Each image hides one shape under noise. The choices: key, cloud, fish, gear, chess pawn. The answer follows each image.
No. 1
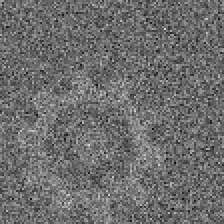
gear
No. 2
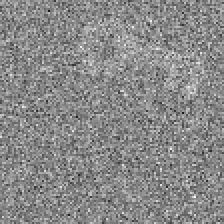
key
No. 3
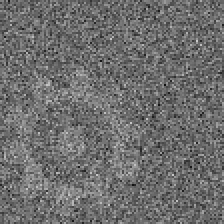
gear
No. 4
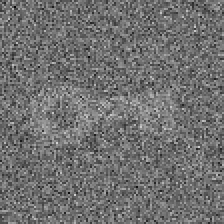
key
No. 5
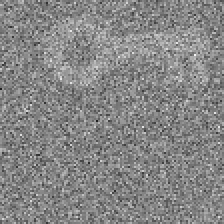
key
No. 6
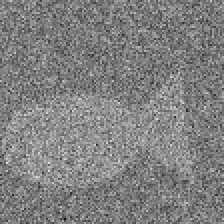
fish
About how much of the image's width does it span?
nearly all
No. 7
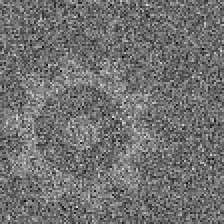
gear
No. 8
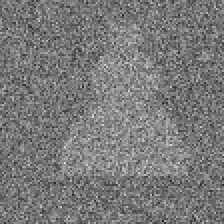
chess pawn
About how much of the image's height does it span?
two thirds
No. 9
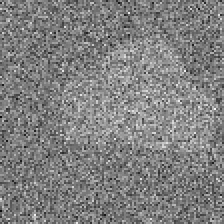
cloud
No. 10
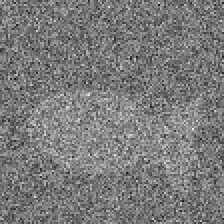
fish
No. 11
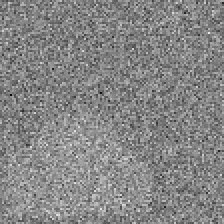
cloud
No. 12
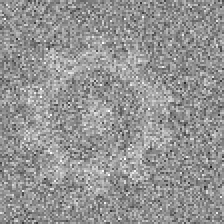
gear
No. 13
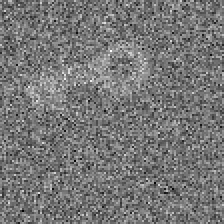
key
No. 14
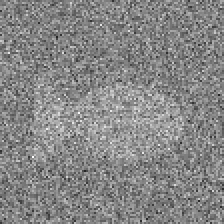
fish
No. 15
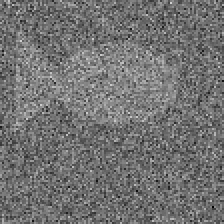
fish
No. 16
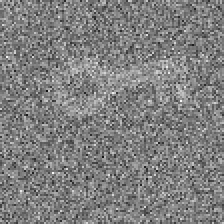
key
